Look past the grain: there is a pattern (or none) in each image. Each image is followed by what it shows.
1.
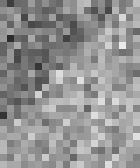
a sharp edge
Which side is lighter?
bottom right
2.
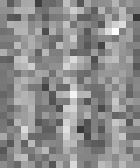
vertical stripes
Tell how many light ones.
3
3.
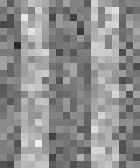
vertical stripes
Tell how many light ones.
2
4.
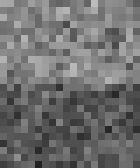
a sharp edge
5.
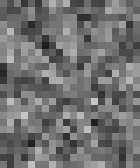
spokes from one point
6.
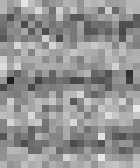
horizontal stripes
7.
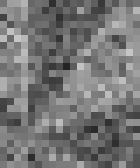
spokes from one point
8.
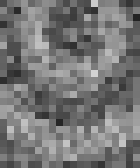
rings round one point
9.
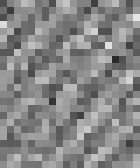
diagonal stripes
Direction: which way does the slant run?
bottom left to top right
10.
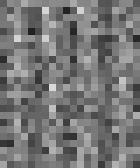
vertical stripes
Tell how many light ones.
4
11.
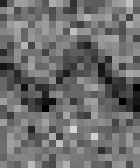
a wavy band
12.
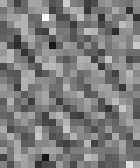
diagonal stripes
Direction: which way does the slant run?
top left to bottom right
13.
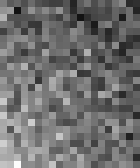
a smooth slope
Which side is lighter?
bottom left
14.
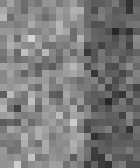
a sharp edge
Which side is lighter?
left
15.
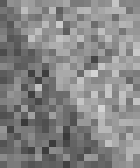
a sharp edge
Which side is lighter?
top right
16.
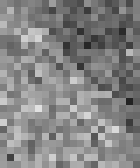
a sharp edge
